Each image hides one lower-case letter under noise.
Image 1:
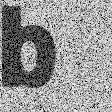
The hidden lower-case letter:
b
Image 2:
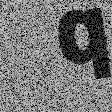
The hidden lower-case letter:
q
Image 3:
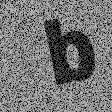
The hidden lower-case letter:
b
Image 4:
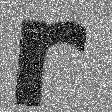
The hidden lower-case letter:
r
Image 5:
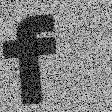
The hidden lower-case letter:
f
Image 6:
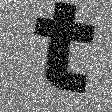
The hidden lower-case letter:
t
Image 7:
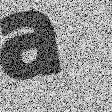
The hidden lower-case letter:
a
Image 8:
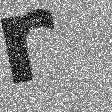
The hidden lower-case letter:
r
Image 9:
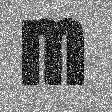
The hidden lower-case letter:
m
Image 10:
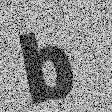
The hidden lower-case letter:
b
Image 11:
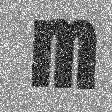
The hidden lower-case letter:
m
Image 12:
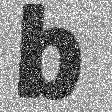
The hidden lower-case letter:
b
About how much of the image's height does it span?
nearly all
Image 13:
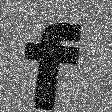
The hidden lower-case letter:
f
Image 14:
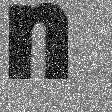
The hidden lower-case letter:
n
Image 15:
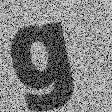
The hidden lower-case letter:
g
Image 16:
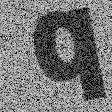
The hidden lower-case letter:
q
